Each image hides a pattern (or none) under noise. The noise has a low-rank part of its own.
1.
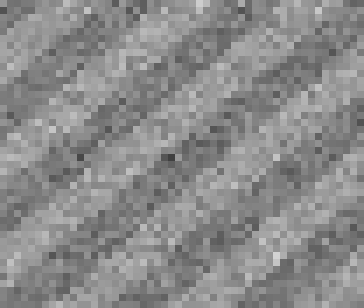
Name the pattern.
diagonal stripes
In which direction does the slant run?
bottom left to top right
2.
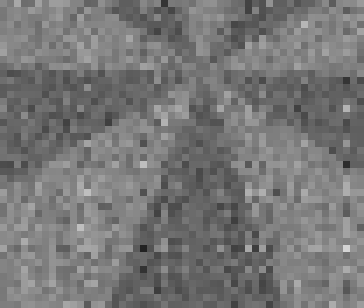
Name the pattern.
spokes from one point
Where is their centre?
top middle
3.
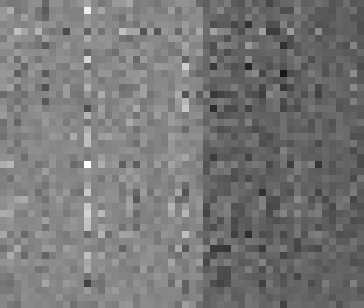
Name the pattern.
a sharp edge
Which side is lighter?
left
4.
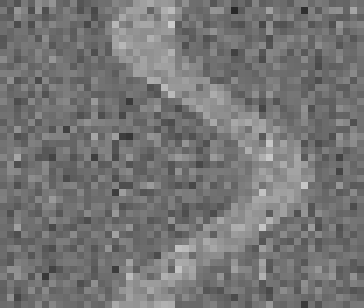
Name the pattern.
a wavy band
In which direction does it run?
top to bottom
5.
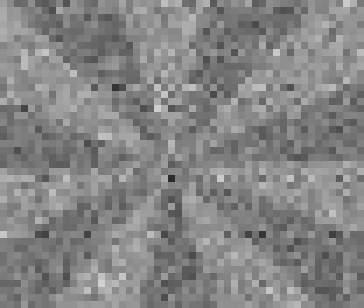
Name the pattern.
spokes from one point
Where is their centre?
centre
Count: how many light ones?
7
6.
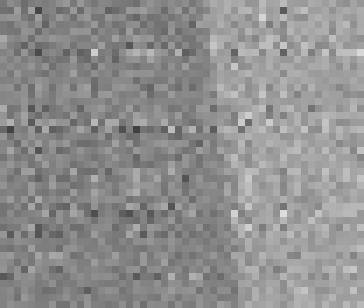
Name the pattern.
a sharp edge
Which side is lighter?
right
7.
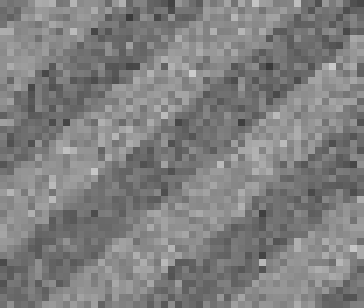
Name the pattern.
diagonal stripes
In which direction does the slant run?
bottom left to top right
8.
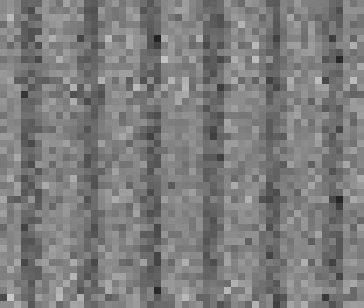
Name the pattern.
vertical stripes
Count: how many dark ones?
6
